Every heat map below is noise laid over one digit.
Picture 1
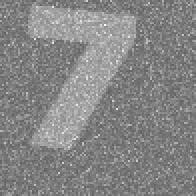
7
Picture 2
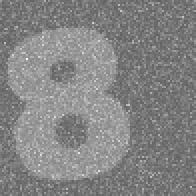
8
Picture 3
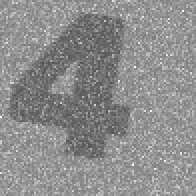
4
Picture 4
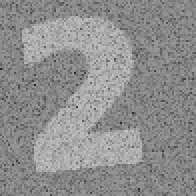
2
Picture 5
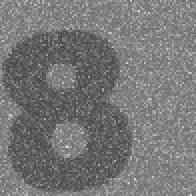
8
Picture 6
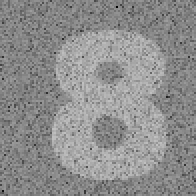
8
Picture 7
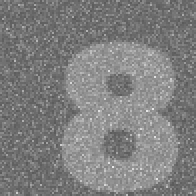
8
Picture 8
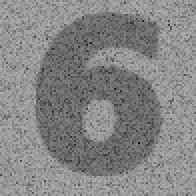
6
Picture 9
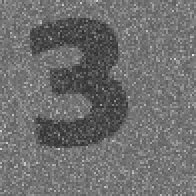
3
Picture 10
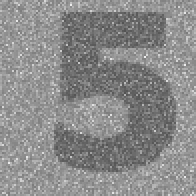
5
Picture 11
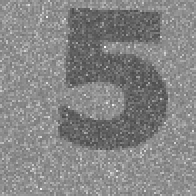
5
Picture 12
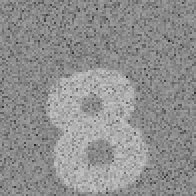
8
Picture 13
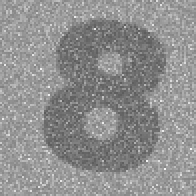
8
